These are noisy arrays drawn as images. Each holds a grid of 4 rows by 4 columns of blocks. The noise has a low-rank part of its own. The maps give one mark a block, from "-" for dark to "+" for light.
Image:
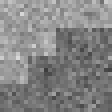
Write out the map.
++++
++--
+---
----
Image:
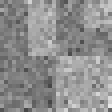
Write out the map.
-+-+
-+--
--++
--++
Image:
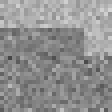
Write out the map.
++++
---+
----
----
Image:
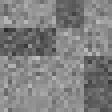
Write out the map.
++-+
--++
+++-
+++-
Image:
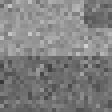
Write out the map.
+++-
++++
----
----
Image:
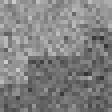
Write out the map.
++++
+++-
+---
----
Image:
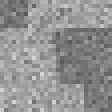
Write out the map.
-+++
++--
++--
+++-
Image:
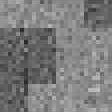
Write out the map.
+++-
--++
--++
-+++
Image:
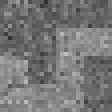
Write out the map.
----
--++
+-+-
+++-
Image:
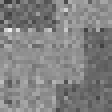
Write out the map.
--++
+++-
+++-
++--
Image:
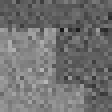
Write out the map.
----
++--
++--
+++-
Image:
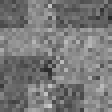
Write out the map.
-+--
++++
--++
-+-+
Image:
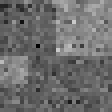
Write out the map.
--++
--++
+---
----
